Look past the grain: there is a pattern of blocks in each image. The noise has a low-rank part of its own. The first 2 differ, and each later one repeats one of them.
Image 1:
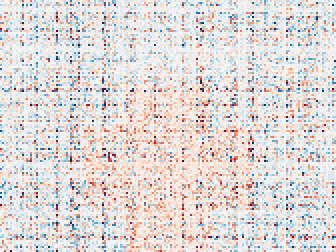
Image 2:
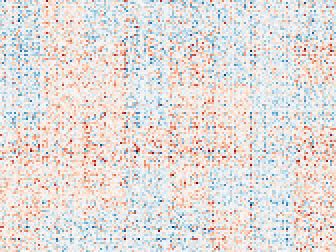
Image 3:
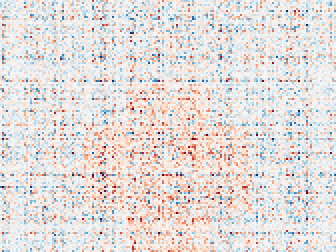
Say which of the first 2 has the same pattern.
1
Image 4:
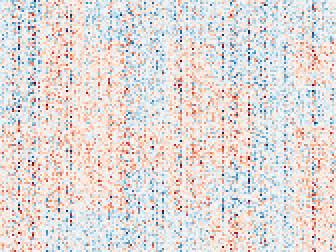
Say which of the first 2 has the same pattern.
2
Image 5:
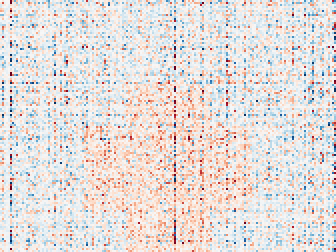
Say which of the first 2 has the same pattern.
1
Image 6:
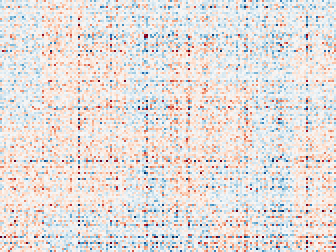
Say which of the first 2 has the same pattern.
2
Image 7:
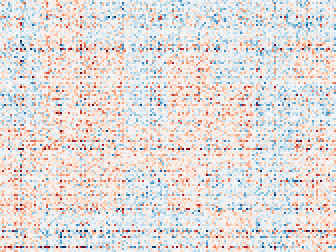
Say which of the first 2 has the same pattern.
2
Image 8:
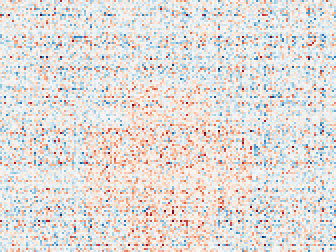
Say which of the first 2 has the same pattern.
1
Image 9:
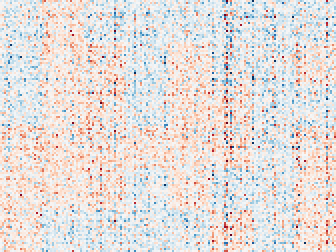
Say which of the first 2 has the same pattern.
2
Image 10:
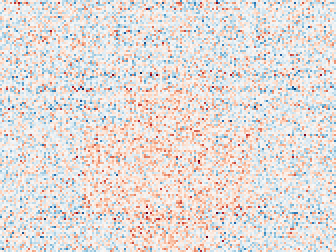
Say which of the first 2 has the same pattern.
1
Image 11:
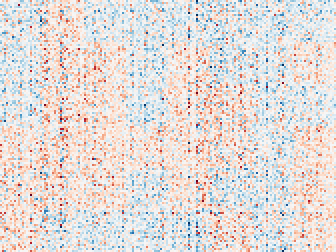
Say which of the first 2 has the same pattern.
2
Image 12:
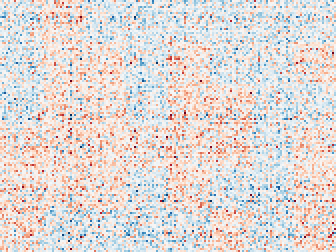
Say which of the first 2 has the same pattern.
2
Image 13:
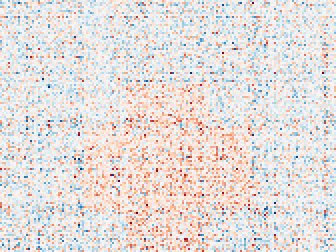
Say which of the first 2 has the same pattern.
1
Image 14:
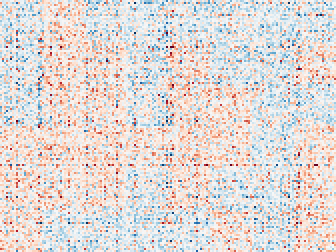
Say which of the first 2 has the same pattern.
2
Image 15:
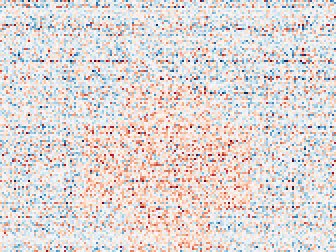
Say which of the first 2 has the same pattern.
1
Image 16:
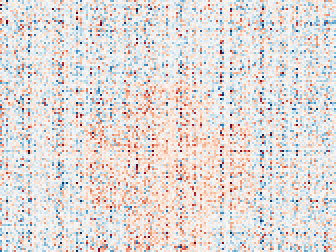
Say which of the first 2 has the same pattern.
1
